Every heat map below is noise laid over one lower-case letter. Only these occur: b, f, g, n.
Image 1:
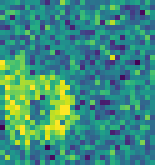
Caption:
light b
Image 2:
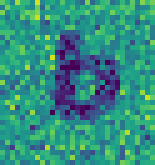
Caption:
dark b
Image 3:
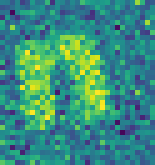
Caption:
light n
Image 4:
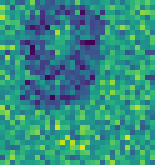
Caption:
dark g
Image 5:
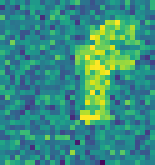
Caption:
light f
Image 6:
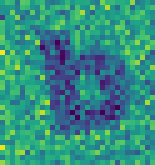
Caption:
dark b
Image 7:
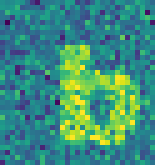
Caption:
light b
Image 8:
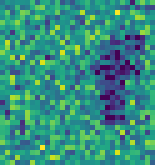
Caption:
dark f
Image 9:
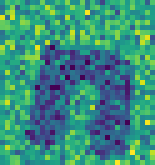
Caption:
dark n
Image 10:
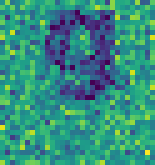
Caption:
dark g
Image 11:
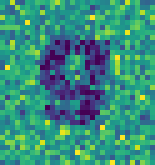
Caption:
dark g
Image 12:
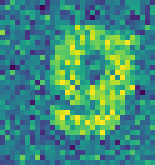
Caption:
light g
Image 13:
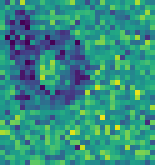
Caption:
dark b
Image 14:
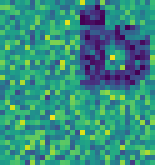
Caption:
dark b
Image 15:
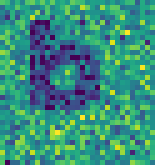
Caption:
dark b
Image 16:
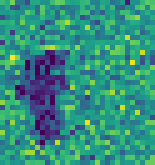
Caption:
dark f
